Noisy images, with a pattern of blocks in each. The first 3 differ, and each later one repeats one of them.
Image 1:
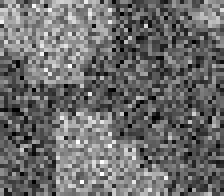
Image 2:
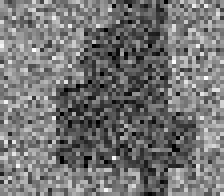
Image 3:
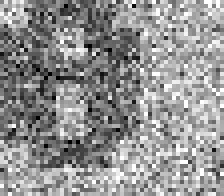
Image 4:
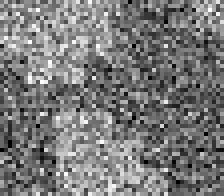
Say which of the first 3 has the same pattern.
1
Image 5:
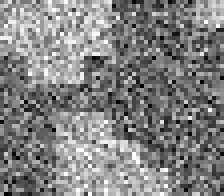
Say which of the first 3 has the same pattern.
1
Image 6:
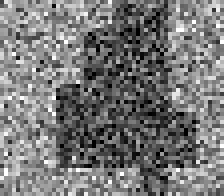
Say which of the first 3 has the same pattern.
2
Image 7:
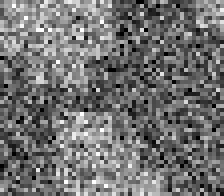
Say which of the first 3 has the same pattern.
1
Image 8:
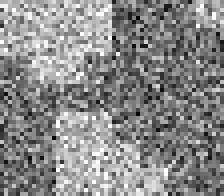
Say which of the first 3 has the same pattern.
1
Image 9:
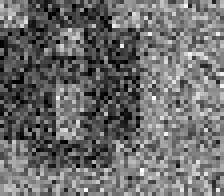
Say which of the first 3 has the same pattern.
3
